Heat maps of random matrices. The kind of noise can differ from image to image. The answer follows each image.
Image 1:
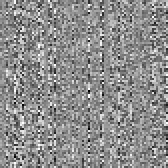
columns of uneven size
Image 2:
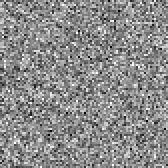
independent entries
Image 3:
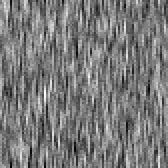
streaked along the columns
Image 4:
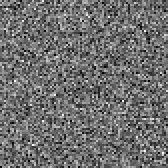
independent entries
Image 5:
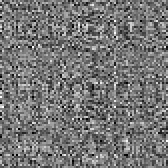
low rank plus noise
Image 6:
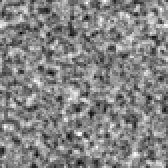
blotchy
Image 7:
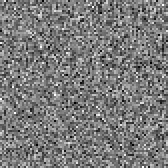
independent entries
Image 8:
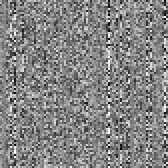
columns of uneven size
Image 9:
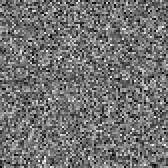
independent entries
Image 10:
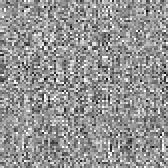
low rank plus noise
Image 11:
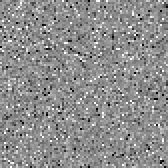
heavy tails
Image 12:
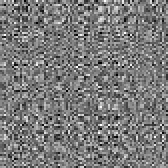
low rank plus noise
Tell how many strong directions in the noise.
two
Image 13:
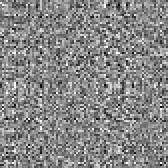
low rank plus noise
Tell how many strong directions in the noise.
three or four
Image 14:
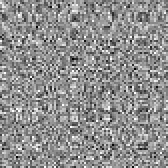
low rank plus noise
